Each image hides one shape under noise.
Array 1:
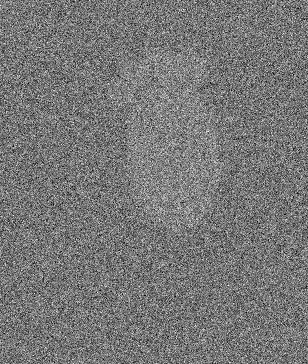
footprint
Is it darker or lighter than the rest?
lighter
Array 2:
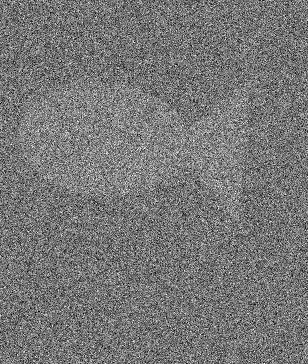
fish
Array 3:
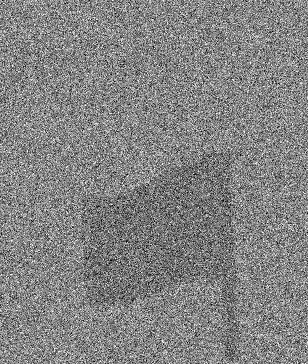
flag
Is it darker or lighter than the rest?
darker
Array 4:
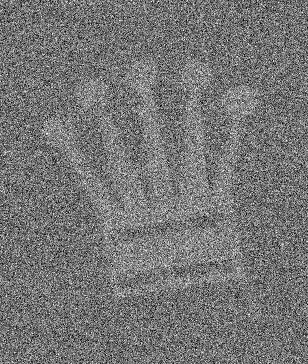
chess queen
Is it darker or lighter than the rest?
lighter
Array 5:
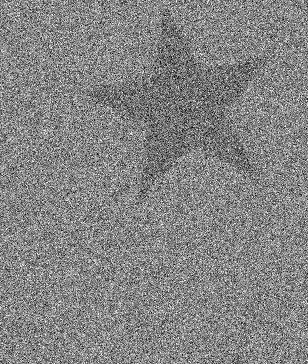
star
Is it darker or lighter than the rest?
darker
